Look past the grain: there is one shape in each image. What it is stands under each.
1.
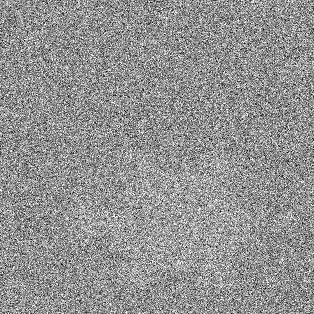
turtle
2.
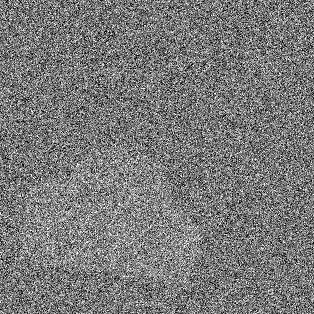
cloud
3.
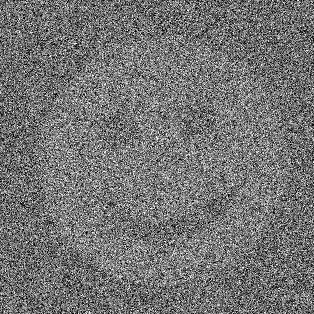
smiling face
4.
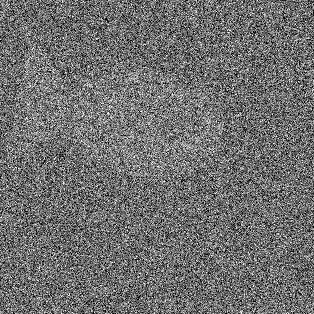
fish
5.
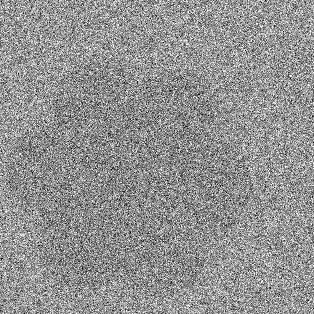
flower
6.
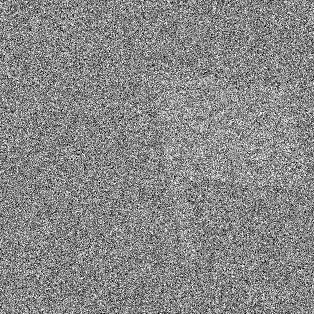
flag
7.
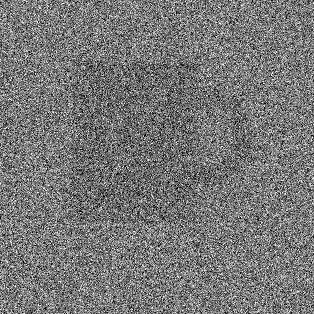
cup
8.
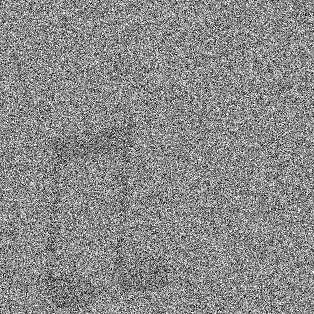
pair of musical notes
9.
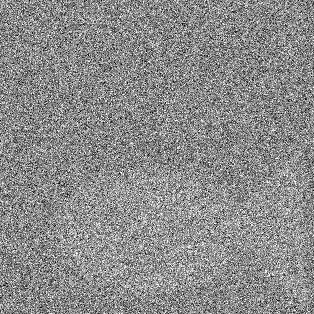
fish
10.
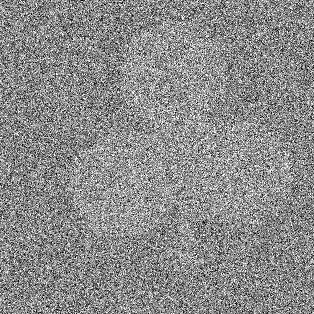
club
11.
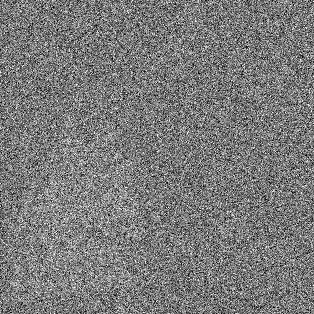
chess knight
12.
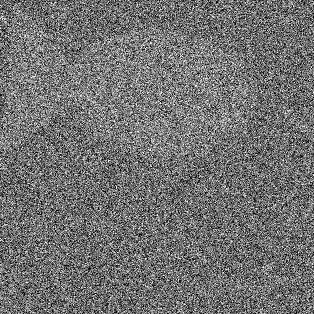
fish
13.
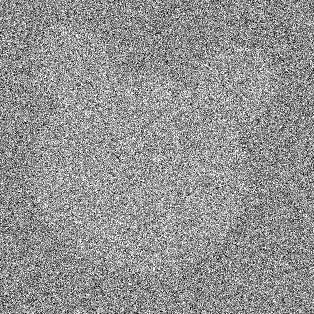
bear's head
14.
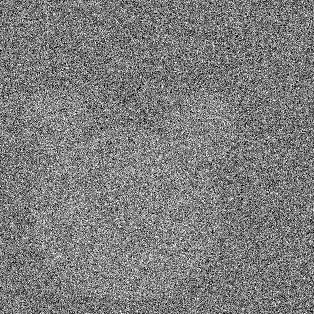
bear's head
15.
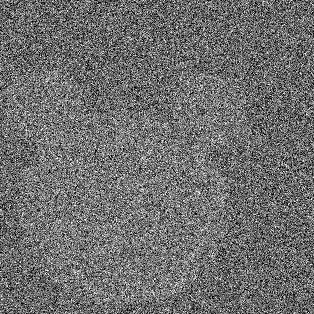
bear's head
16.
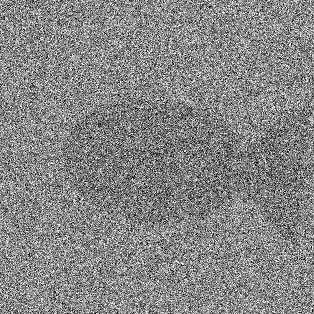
fish
